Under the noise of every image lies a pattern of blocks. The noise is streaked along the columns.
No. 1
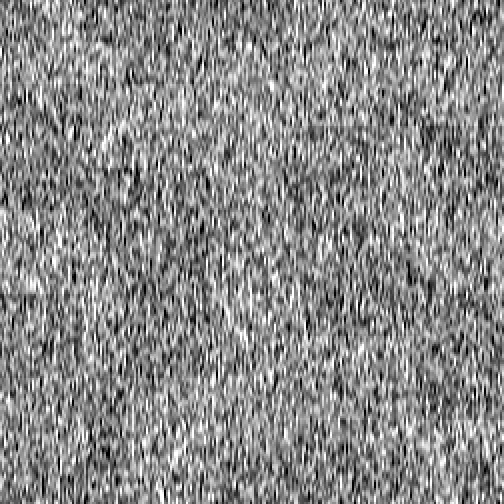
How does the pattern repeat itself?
the same after a half turn
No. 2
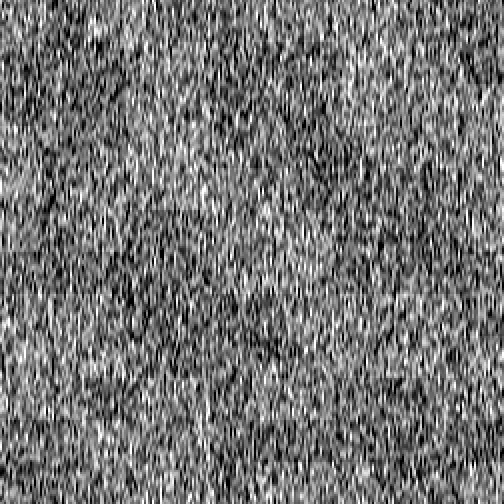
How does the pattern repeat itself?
mirrored about the diagonal from the bottom left
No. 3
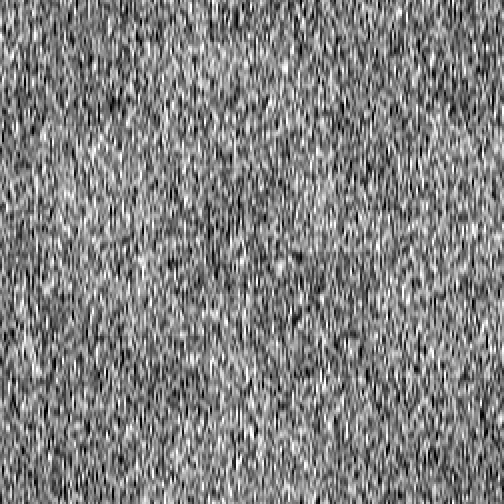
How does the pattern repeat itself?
mirrored about the diagonal from the top left
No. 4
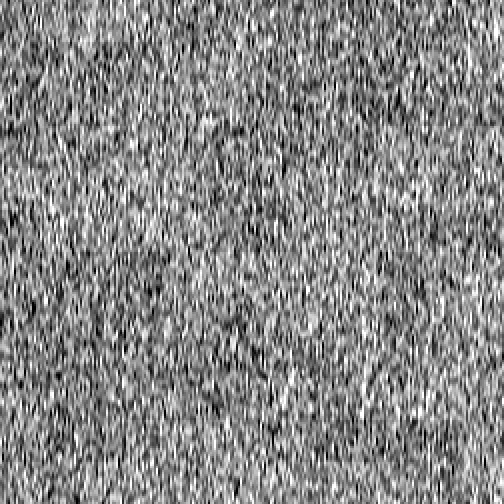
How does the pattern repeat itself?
no symmetry
